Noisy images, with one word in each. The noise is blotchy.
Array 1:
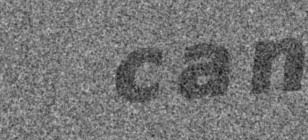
can
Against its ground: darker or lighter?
darker
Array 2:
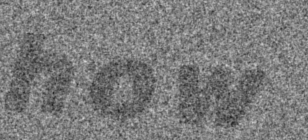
how
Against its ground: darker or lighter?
darker
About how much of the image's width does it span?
nearly all
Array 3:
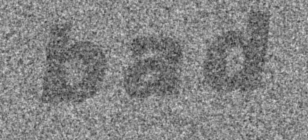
bad
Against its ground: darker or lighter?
darker
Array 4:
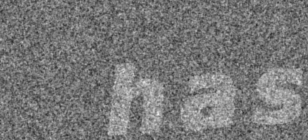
has
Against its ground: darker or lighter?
lighter
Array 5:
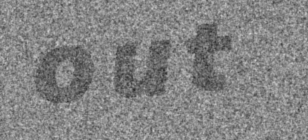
out
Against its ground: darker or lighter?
darker
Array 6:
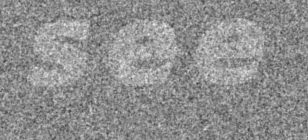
see
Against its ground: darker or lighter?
lighter
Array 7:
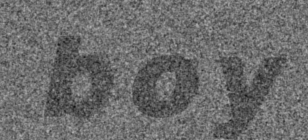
boy
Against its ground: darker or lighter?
darker
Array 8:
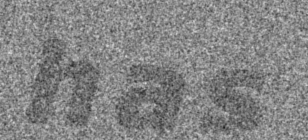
has
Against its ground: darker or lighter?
darker
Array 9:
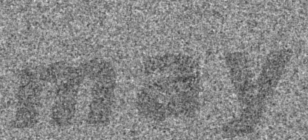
may
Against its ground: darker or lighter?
darker
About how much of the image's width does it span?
nearly all
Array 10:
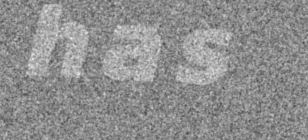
has
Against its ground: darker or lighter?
lighter
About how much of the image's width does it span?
two thirds
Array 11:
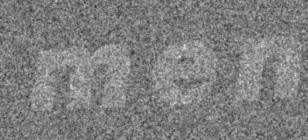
men
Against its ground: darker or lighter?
lighter
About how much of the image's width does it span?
nearly all
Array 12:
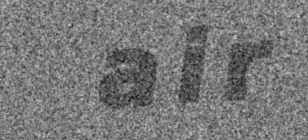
air
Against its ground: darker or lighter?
darker
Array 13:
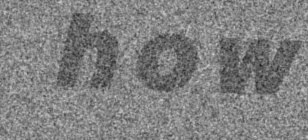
how
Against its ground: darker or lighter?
darker
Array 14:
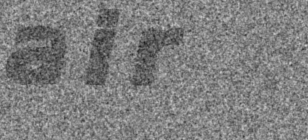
air
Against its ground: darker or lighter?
darker
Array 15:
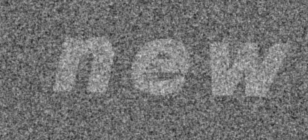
new
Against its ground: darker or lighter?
lighter
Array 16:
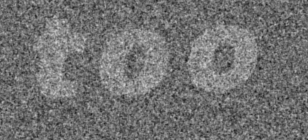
too
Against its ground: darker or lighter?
lighter
